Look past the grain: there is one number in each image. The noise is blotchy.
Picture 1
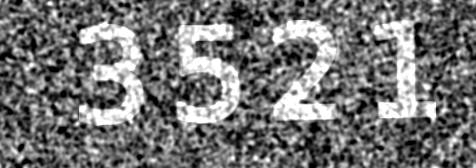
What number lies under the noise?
3521
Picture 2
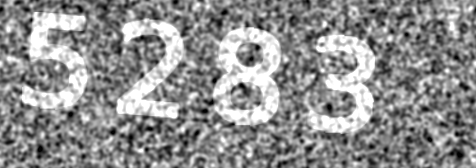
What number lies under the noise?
5283
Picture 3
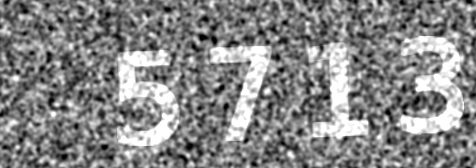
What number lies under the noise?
5713
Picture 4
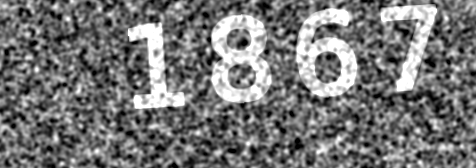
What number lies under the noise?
1867
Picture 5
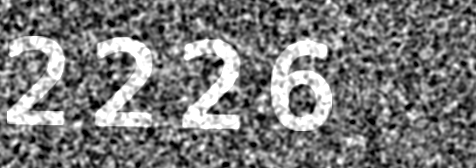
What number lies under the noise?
2226
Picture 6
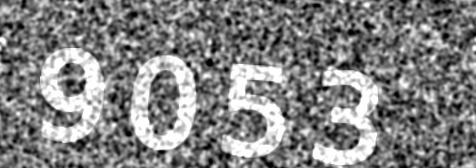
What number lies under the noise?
9053
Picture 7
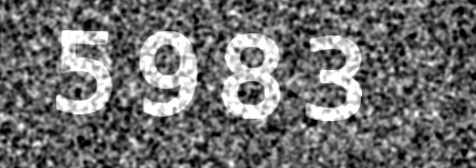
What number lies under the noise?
5983
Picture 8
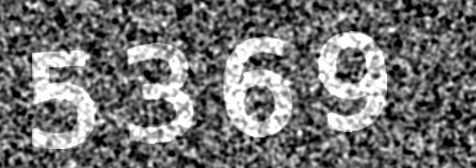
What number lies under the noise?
5369
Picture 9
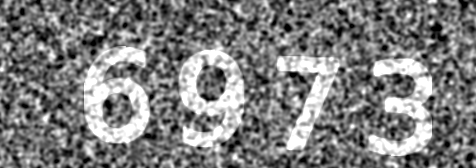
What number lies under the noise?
6973
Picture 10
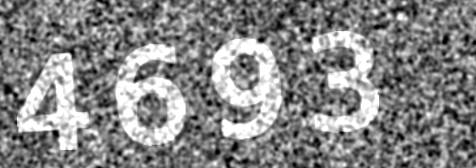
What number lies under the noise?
4693
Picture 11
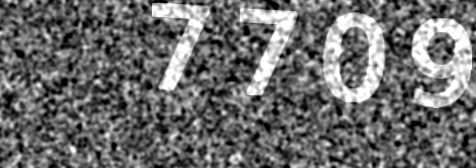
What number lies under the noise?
7709
